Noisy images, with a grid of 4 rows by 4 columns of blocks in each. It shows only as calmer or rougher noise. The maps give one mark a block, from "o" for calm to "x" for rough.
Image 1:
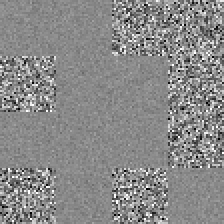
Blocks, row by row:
o o x x
x o o x
o o o x
x o x o
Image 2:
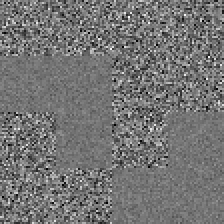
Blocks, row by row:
x x x x
o o x x
x o x o
x x o o
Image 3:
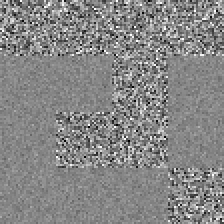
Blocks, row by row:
x x x x
o o x o
o x x o
o o o x
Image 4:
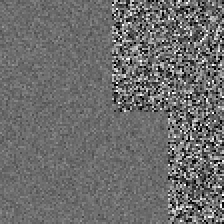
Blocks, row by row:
o o x x
o o x x
o o o x
o o o x
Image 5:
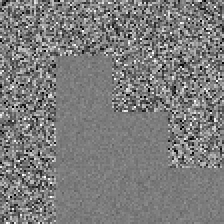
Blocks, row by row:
x x x x
x o x x
x o o x
x o o o
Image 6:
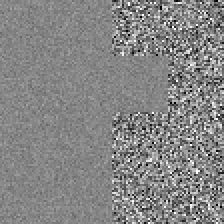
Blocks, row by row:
o o x x
o o o x
o o x x
o o x x
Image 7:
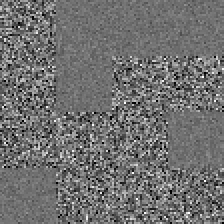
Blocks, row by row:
x o o o
x o x x
x x x o
o x x x
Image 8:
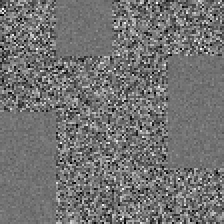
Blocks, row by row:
x o x x
x x x o
o x x o
o x x x
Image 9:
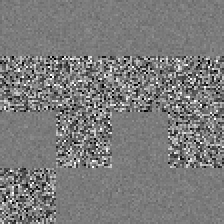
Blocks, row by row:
o o o o
x x x x
o x o x
x o o o
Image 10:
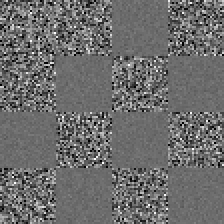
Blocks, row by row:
x x o x
x o x o
o x o x
x o x o
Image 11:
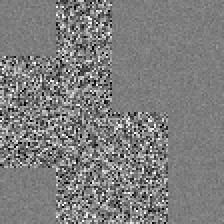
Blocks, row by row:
o x o o
x x o o
x x x o
o x x o
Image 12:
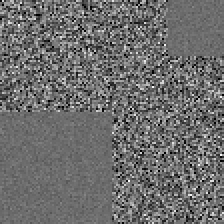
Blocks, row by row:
x x x o
x x x x
o o x x
o o x x
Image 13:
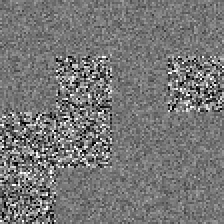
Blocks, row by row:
o o o o
o x o x
x x o o
x o o o
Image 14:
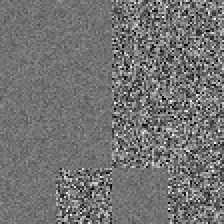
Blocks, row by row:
o o x x
o o x x
o o x x
o x o x
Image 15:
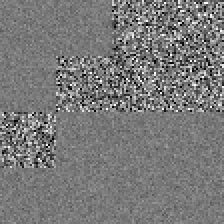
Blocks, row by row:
o o x x
o x x x
x o o o
o o o o
